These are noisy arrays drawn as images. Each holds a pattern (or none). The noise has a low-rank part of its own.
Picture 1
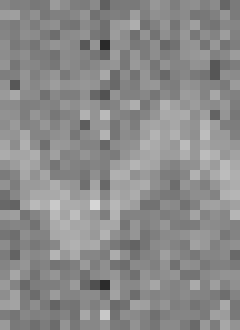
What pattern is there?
a wavy band
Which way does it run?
left to right
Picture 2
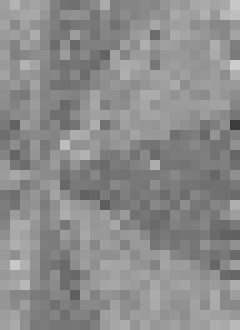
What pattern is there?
spokes from one point
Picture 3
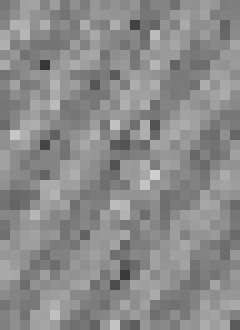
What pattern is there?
diagonal stripes
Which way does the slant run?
bottom left to top right
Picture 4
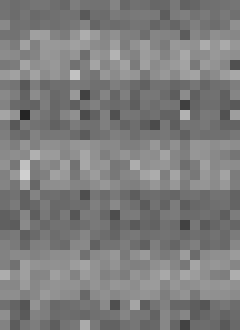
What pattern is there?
horizontal stripes
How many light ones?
3
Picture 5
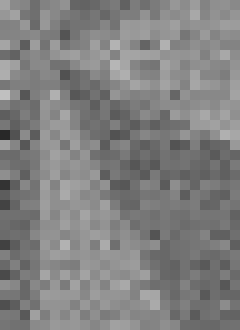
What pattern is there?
spokes from one point
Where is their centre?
top left
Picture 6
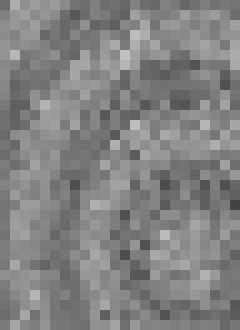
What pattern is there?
rings round one point
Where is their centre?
bottom right
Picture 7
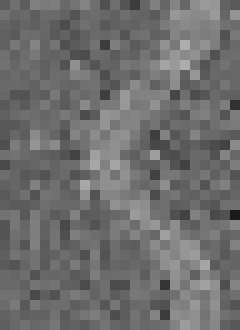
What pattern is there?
a wavy band
